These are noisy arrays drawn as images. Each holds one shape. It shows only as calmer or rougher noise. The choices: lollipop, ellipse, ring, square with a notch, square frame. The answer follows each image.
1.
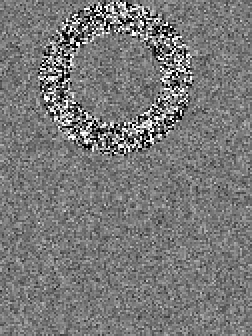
ring
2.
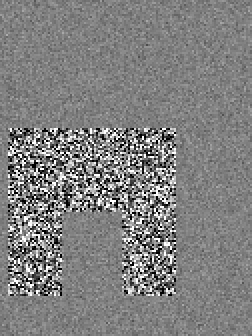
square with a notch
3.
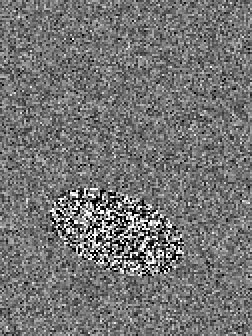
ellipse
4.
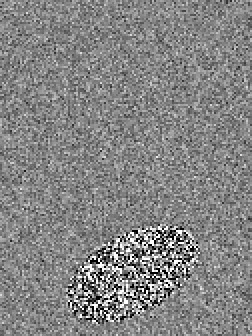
ellipse
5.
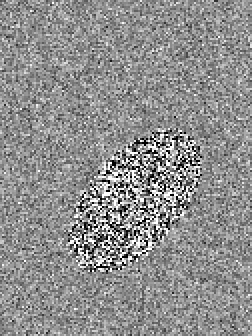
ellipse
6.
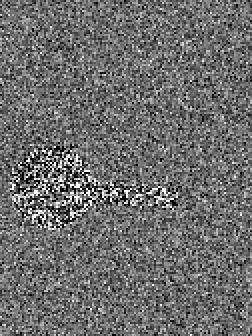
lollipop
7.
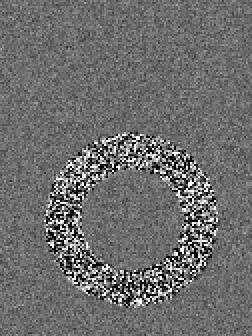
ring
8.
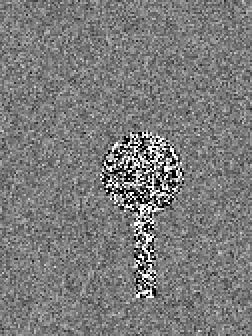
lollipop
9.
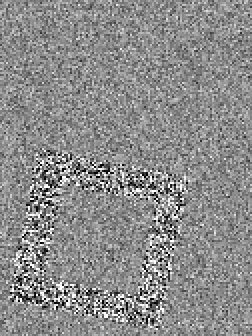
square frame
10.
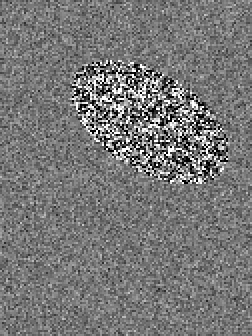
ellipse
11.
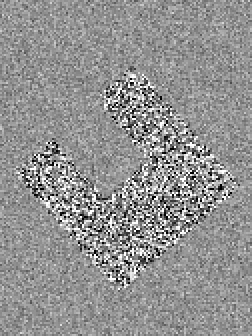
square with a notch
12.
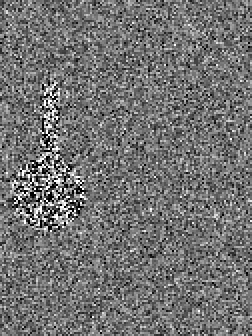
lollipop
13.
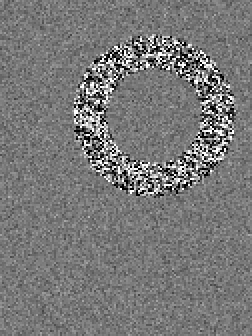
ring
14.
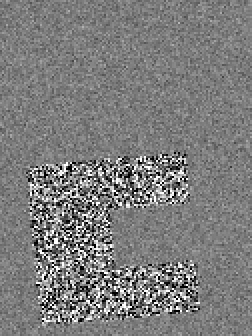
square with a notch
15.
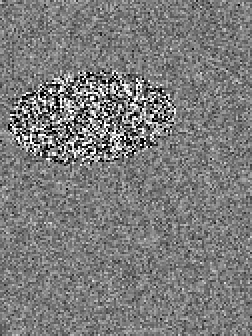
ellipse
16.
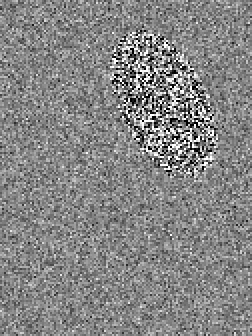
ellipse
